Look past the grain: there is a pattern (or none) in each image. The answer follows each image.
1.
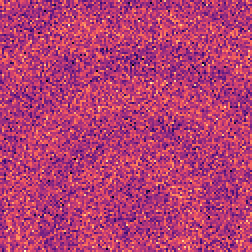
rings round one point
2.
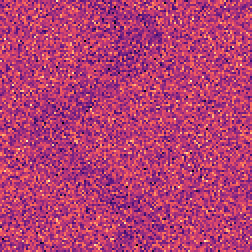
a wavy band
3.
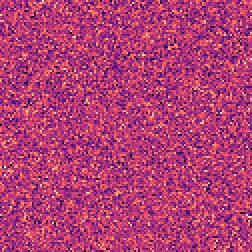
only noise
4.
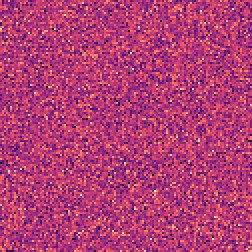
only noise
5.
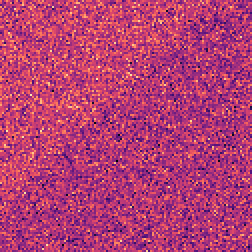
a sharp edge
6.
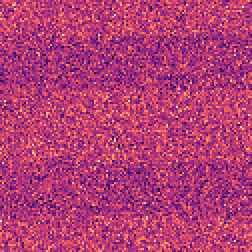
horizontal stripes
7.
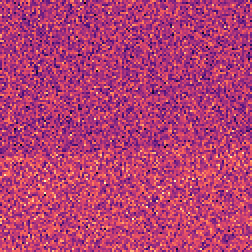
a sharp edge
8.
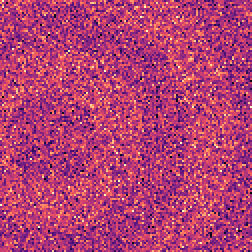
rings round one point
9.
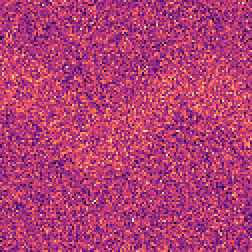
a wavy band
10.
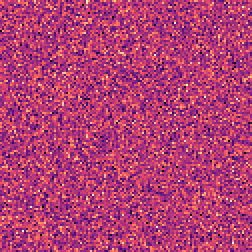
only noise
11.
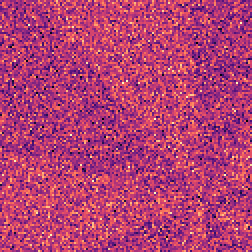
spokes from one point
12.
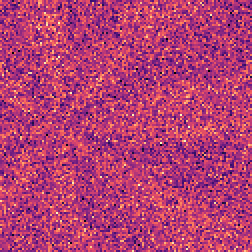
spokes from one point
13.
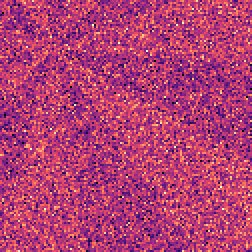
spokes from one point
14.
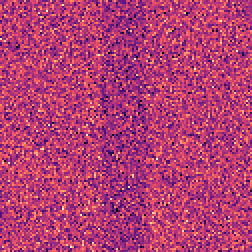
one vertical stripe
